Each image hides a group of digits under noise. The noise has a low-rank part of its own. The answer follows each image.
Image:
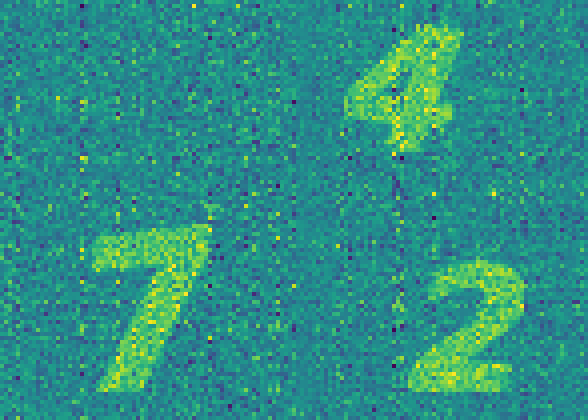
top right: light 4; bottom left: light 7; bottom right: light 2
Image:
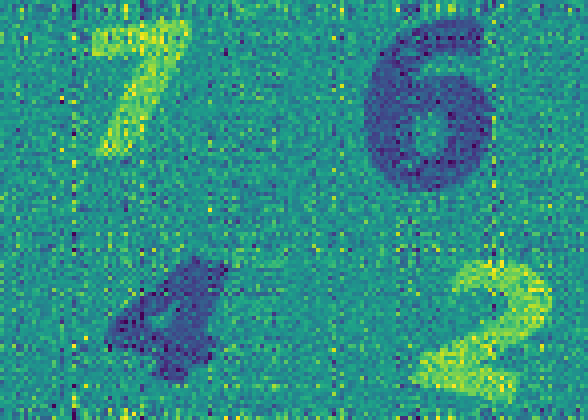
top left: light 7; top right: dark 6; bottom left: dark 4; bottom right: light 2
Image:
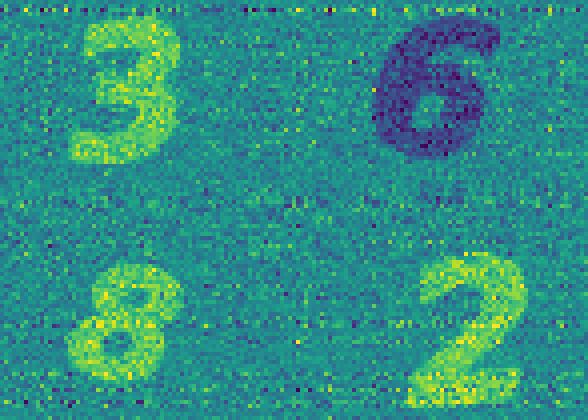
top left: light 3; top right: dark 6; bottom left: light 8; bottom right: light 2
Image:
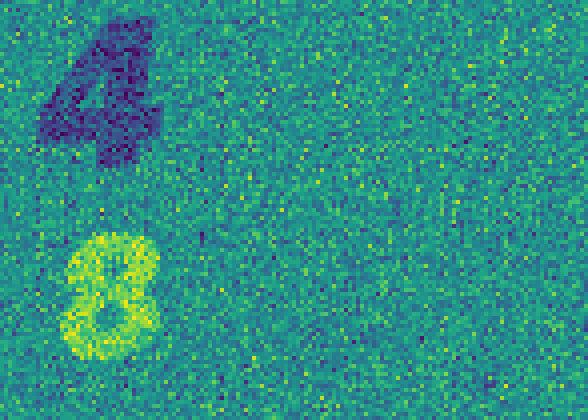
top left: dark 4; bottom left: light 8
